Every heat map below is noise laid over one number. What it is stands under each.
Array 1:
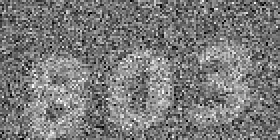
803
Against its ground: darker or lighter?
lighter
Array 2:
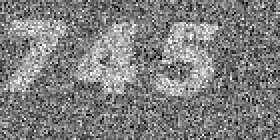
745
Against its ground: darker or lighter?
lighter
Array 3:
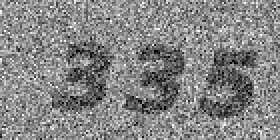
335
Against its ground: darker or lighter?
darker
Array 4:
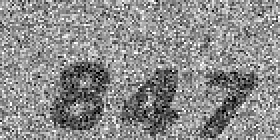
847
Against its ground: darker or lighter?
darker
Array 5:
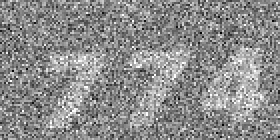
774
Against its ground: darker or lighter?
lighter
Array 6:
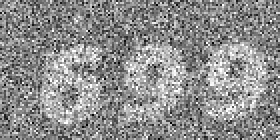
699
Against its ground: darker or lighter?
lighter
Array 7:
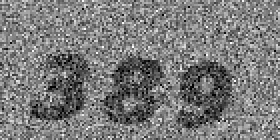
389
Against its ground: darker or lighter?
darker
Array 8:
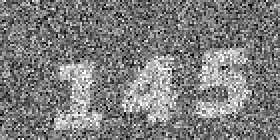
145
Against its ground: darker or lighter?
lighter
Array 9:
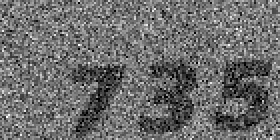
735
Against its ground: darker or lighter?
darker
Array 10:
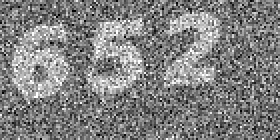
652
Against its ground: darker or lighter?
lighter
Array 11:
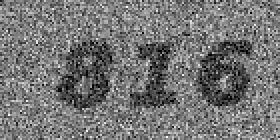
816
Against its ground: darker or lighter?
darker
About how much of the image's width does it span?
two thirds
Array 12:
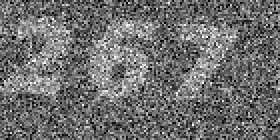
267
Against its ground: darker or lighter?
lighter
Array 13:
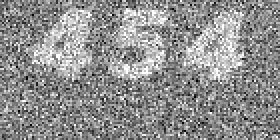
454
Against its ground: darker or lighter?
lighter
